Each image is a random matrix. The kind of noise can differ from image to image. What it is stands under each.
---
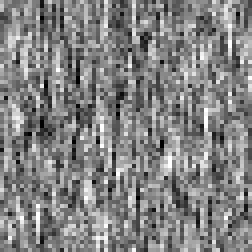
streaked along the columns
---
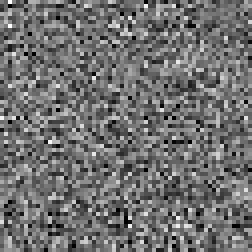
low rank plus noise
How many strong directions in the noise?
one
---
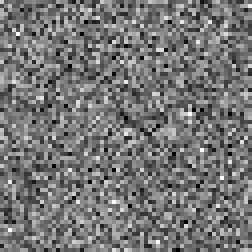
independent entries
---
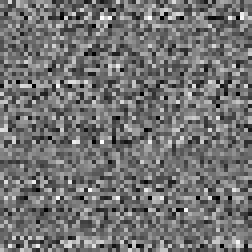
rows of uneven size
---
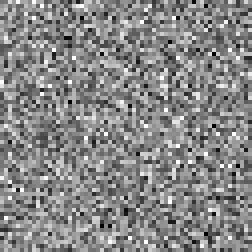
independent entries
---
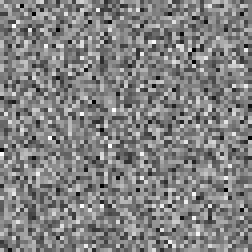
independent entries
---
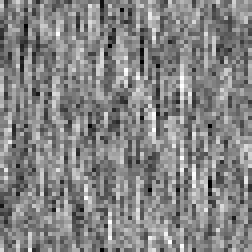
streaked along the columns
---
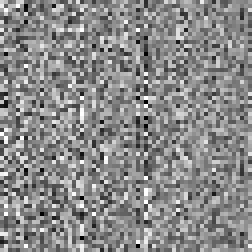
columns of uneven size
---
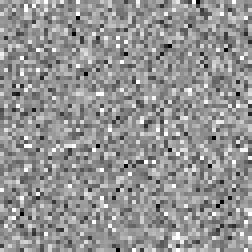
heavy tails
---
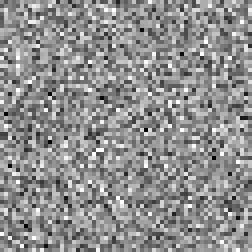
independent entries
